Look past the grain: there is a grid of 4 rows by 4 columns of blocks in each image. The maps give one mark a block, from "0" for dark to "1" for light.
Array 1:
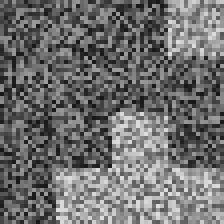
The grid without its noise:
0 0 0 1
0 0 0 0
0 0 1 0
0 1 1 1
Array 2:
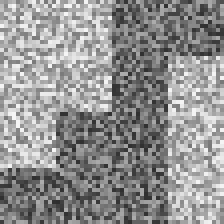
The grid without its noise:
1 1 0 0
1 1 0 1
1 0 0 1
0 0 0 1
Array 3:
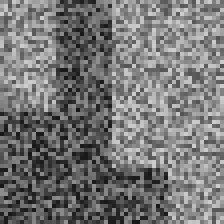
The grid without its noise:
1 0 1 1
1 0 1 1
0 0 1 1
0 0 0 1
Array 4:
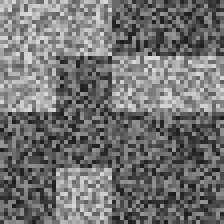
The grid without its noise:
1 1 0 0
1 0 1 1
0 0 0 0
0 1 0 0
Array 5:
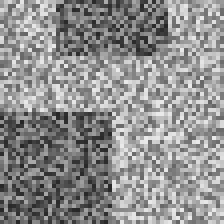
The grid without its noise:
1 0 0 1
1 1 1 1
0 0 1 1
0 0 1 1
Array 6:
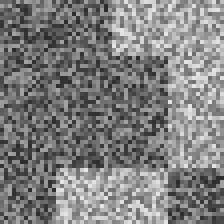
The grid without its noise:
0 0 1 1
0 0 0 1
0 0 0 1
0 1 1 0
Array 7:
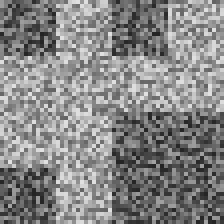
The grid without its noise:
0 1 0 1
1 1 1 1
1 1 0 0
0 1 0 0
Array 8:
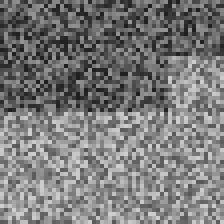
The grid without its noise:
0 0 0 0
0 0 0 1
1 1 1 1
1 1 1 1
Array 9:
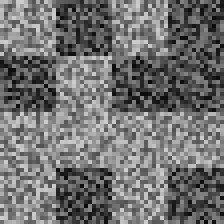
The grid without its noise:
1 0 1 0
0 1 0 0
1 1 1 1
1 0 1 0
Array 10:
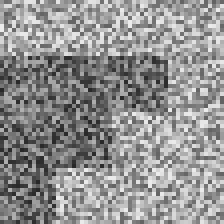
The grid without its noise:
1 1 1 1
0 0 0 1
0 0 1 1
0 1 1 1
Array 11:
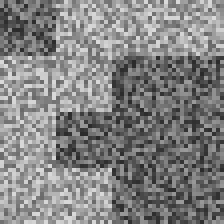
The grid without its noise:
0 1 1 1
1 1 0 0
1 0 0 0
1 1 0 0
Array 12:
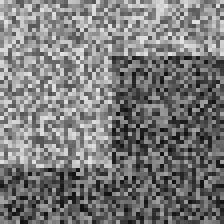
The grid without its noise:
1 1 1 1
1 1 0 0
1 1 0 0
0 0 0 0
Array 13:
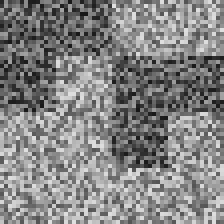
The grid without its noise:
0 0 1 1
0 1 0 0
1 1 0 1
1 1 1 1
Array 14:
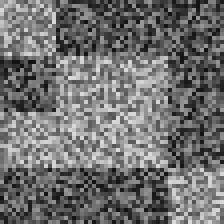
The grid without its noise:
1 0 0 0
0 1 1 0
1 1 1 0
0 0 0 1
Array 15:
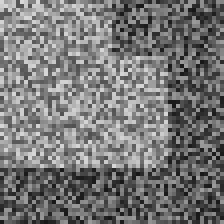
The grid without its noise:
1 1 0 0
1 1 1 0
1 1 1 0
0 0 0 0
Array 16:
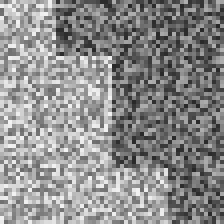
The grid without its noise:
1 0 0 0
1 1 0 0
1 1 0 0
1 1 1 0
